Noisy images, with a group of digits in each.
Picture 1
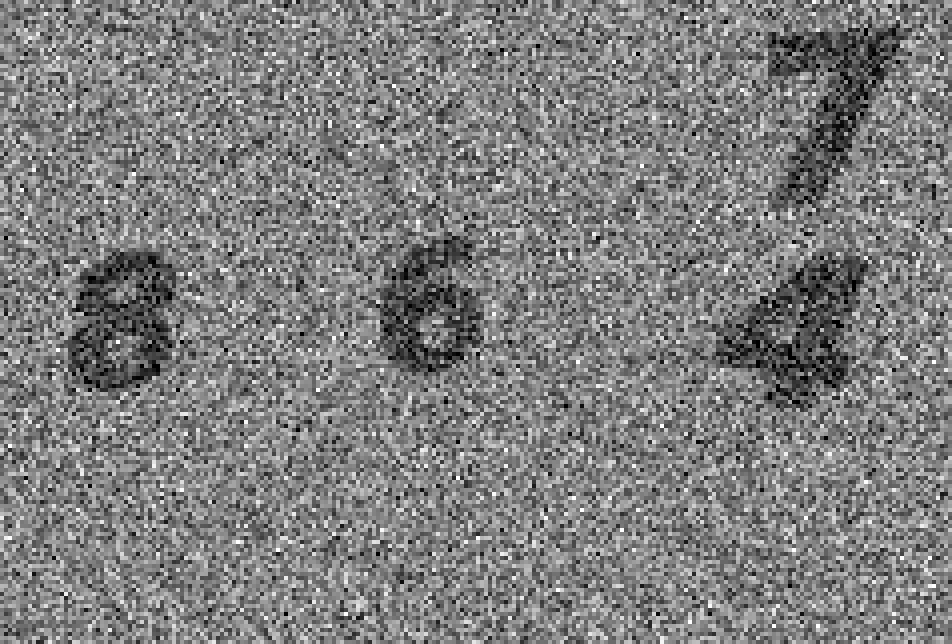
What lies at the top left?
nothing
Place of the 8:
middle left
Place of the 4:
middle right
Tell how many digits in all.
4
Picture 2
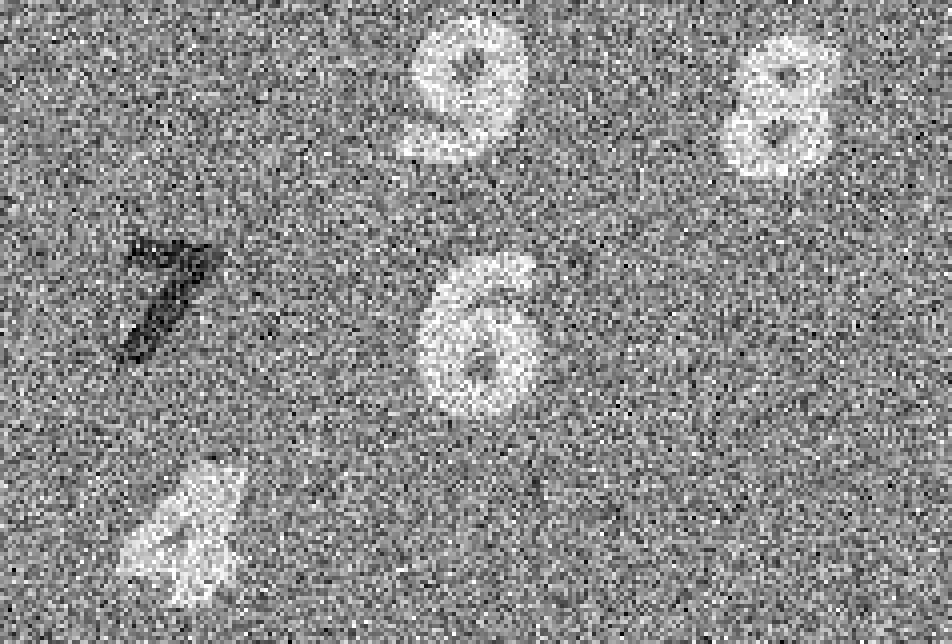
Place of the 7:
middle left
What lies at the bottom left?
4
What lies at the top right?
8
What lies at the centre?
6
